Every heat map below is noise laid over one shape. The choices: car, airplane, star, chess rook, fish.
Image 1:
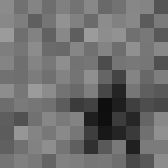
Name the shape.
star
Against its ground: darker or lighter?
darker
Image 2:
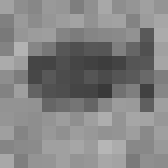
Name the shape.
fish
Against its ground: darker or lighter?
darker
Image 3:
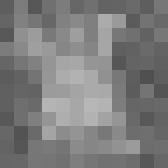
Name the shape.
chess rook
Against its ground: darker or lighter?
lighter
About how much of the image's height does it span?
nearly all
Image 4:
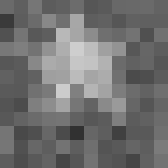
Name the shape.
star
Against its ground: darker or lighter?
lighter
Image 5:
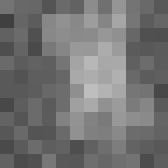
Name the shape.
chess rook
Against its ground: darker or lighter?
lighter
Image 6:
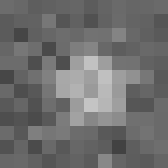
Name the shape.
star
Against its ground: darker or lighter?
lighter
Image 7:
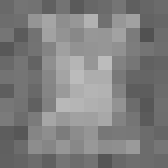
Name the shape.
chess rook
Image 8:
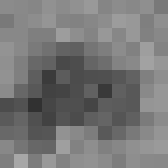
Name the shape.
car
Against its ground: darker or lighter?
darker
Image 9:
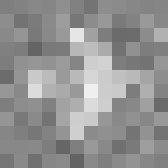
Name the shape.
airplane
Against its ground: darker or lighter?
lighter
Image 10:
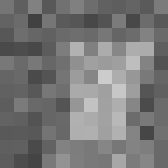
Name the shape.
chess rook
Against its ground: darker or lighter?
lighter
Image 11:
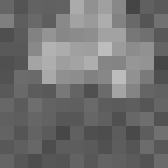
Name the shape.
car
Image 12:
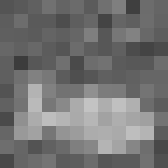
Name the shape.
fish
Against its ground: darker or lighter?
lighter
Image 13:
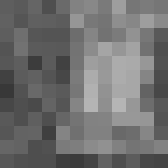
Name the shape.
chess rook
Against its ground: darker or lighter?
lighter
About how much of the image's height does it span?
nearly all
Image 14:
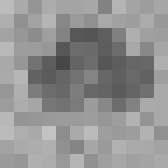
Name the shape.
car
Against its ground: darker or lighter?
darker
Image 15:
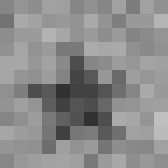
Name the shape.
star
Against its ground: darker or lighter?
darker
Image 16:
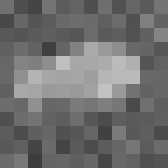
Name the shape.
fish
